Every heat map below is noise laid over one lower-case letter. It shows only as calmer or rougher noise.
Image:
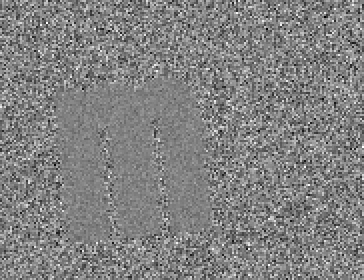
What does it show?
calm m
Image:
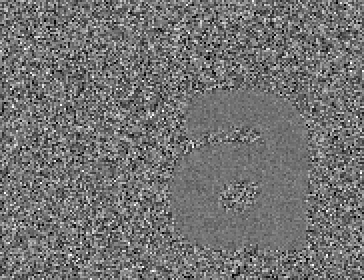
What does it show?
calm a
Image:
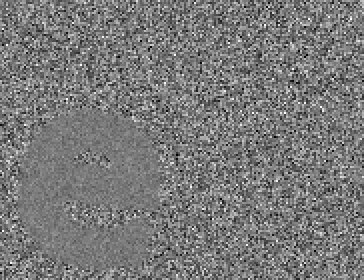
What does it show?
calm e
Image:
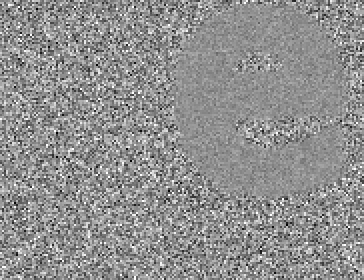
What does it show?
calm e
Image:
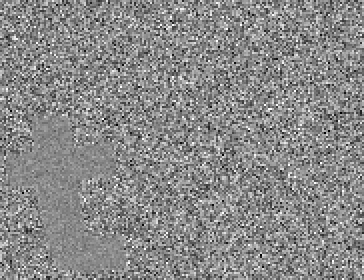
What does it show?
calm t
